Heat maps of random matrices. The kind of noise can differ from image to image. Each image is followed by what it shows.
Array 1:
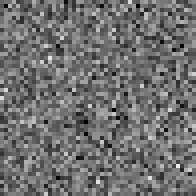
independent entries
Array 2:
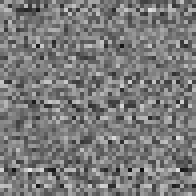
rows of uneven size
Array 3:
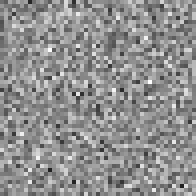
independent entries
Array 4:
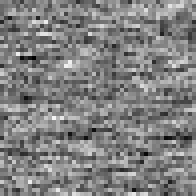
streaked along the rows
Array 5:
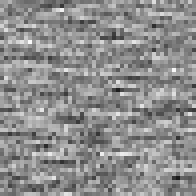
streaked along the rows
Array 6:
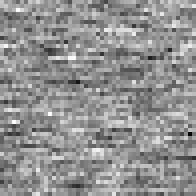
streaked along the rows
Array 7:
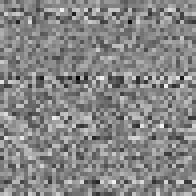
rows of uneven size
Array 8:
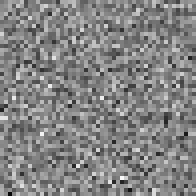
independent entries
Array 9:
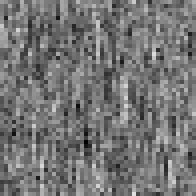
streaked along the columns
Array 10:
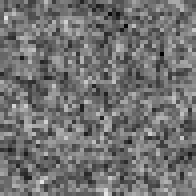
blotchy
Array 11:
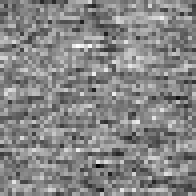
streaked along the rows
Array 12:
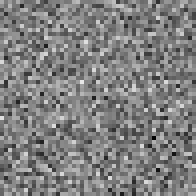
independent entries
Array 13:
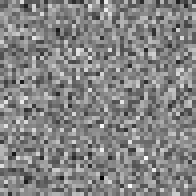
low rank plus noise
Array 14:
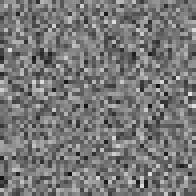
low rank plus noise
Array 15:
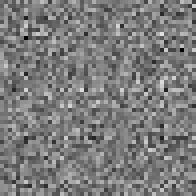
low rank plus noise
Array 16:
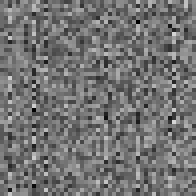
columns of uneven size
